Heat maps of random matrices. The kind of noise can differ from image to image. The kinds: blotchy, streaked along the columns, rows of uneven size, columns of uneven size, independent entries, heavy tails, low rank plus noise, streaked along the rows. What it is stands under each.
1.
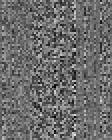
columns of uneven size
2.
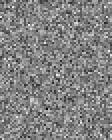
independent entries
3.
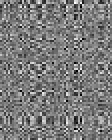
low rank plus noise
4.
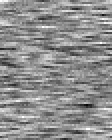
streaked along the rows
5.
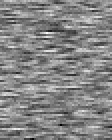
streaked along the rows
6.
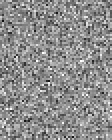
independent entries
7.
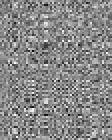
low rank plus noise
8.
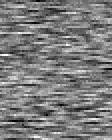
streaked along the rows
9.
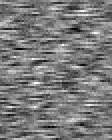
streaked along the rows
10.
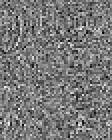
low rank plus noise
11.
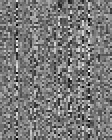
columns of uneven size
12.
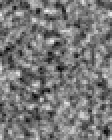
blotchy
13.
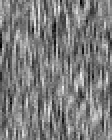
streaked along the columns
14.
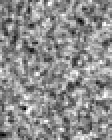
blotchy
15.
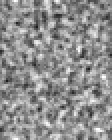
blotchy
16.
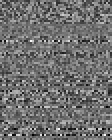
rows of uneven size
